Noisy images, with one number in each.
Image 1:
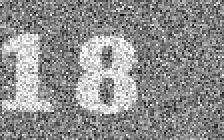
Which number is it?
18
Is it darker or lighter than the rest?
lighter
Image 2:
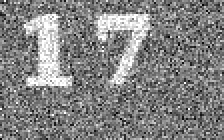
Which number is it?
17
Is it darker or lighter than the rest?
lighter
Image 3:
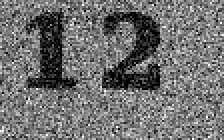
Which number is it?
12
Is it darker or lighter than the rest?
darker
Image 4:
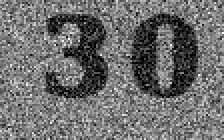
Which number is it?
30
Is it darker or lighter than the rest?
darker
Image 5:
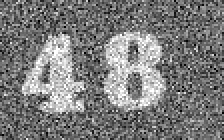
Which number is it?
48
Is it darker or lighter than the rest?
lighter
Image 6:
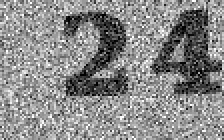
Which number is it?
24
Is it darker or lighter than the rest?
darker
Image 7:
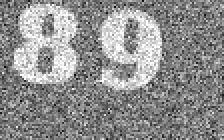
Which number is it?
89
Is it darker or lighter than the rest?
lighter
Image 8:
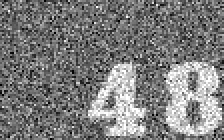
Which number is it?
48
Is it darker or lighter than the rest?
lighter
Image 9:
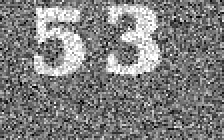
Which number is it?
53
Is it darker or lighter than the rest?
lighter
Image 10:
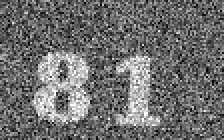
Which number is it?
81
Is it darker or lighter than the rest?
lighter
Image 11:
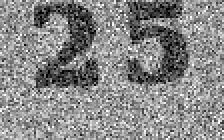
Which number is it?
25
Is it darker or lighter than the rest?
darker
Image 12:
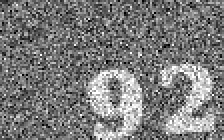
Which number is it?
92
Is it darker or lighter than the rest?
lighter
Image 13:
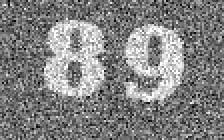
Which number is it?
89
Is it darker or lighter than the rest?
lighter
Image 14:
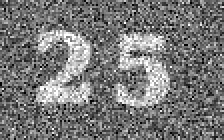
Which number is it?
25
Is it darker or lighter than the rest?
lighter
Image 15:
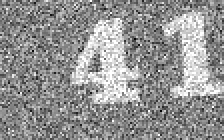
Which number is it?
41
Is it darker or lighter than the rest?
lighter
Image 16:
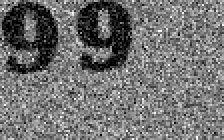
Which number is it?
99
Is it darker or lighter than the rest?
darker
